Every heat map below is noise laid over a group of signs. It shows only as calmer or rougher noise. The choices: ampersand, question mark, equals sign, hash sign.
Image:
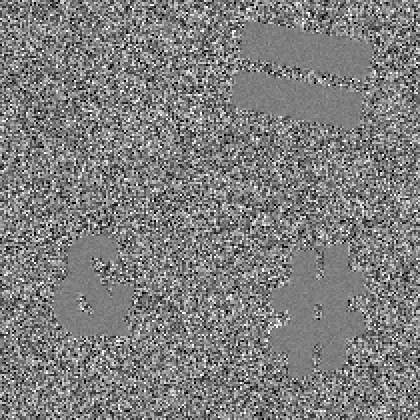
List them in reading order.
top right: equals sign; bottom left: ampersand; bottom right: hash sign
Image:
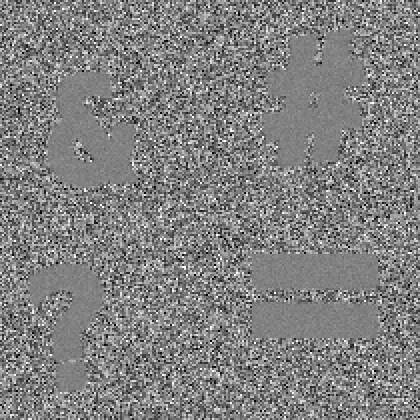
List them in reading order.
top left: ampersand; top right: hash sign; bottom left: question mark; bottom right: equals sign
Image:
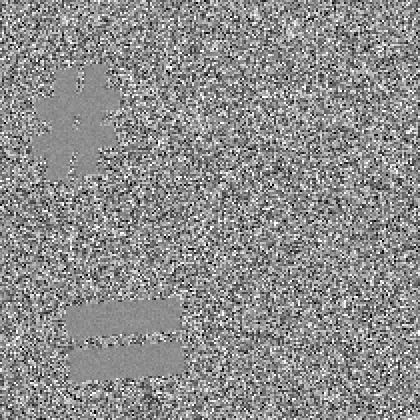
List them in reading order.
top left: hash sign; bottom left: equals sign
